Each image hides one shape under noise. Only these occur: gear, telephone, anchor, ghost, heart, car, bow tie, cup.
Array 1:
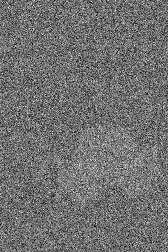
light car
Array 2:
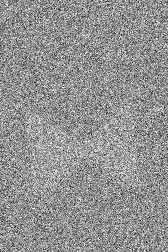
light bow tie
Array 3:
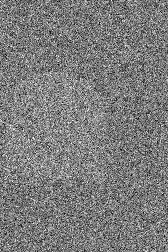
light ghost
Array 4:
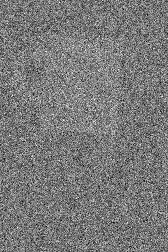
light cup
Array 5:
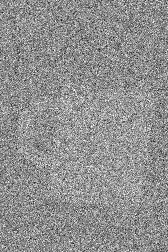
light cup
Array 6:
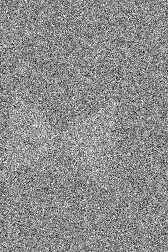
light bow tie
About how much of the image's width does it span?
two thirds
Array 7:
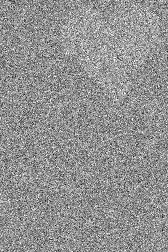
light heart
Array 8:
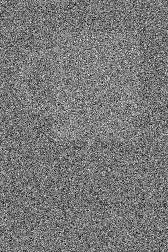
light cup
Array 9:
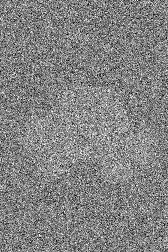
light car
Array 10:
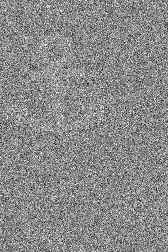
light anchor
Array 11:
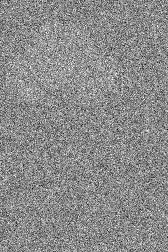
light car
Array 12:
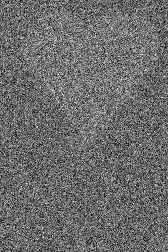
light heart
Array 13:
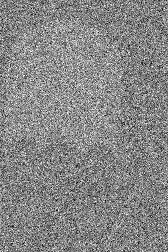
light ghost
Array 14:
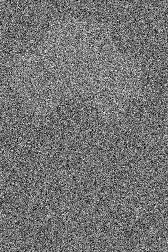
light car
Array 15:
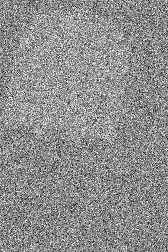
light ghost
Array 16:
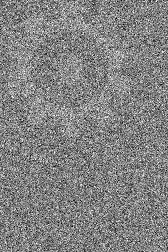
light gear
